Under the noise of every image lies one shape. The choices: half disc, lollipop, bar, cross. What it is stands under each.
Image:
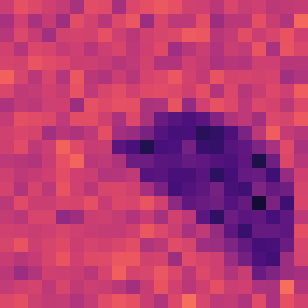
dark half disc
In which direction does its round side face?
up and right
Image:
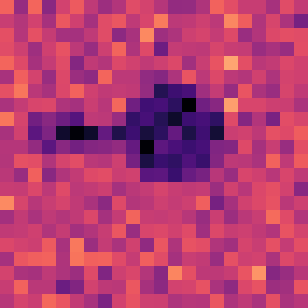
dark lollipop
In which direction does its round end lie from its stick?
right
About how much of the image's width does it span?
two thirds
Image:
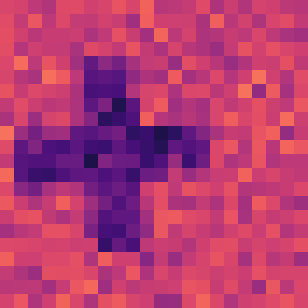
dark cross
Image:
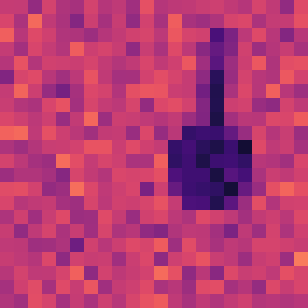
dark lollipop
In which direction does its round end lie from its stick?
down
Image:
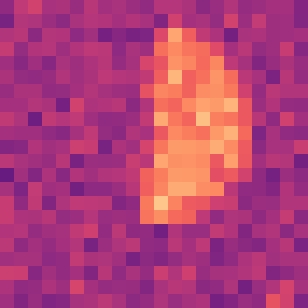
light half disc
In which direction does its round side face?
right
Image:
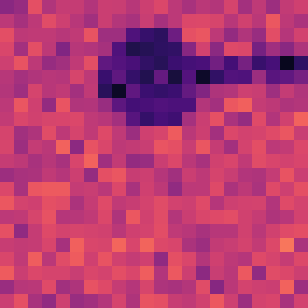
dark lollipop
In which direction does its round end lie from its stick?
left
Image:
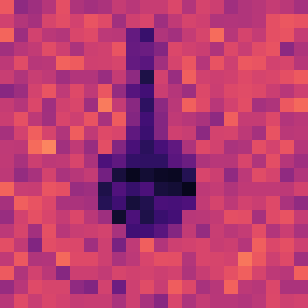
dark lollipop
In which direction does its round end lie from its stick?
down
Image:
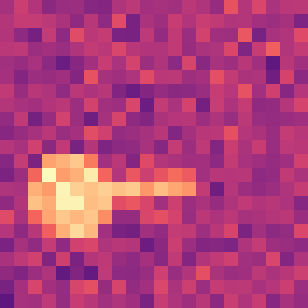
light lollipop
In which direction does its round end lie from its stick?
left
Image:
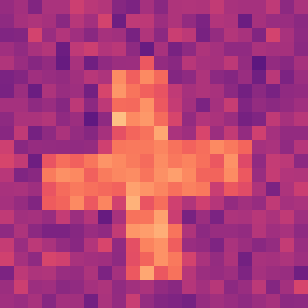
light cross
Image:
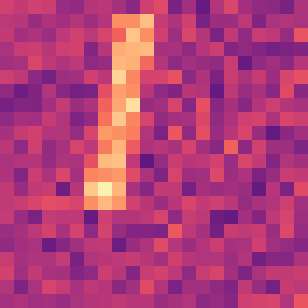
light bar
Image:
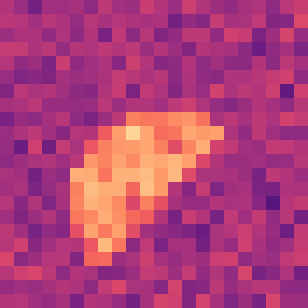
light half disc
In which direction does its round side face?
up and left
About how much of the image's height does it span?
half
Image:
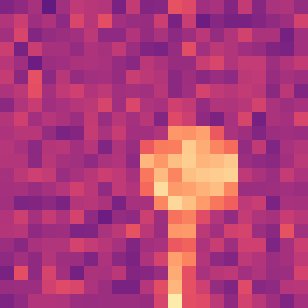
light lollipop
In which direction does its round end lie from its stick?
up
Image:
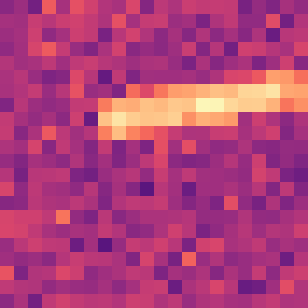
light bar
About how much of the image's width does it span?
two thirds
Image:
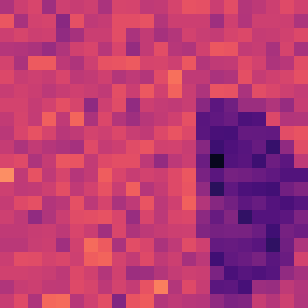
dark half disc
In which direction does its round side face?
right
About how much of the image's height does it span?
two thirds
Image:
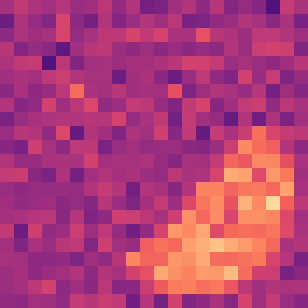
light half disc
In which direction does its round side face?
down and right
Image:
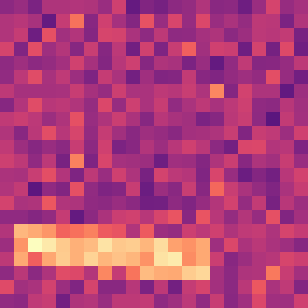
light bar
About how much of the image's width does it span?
two thirds
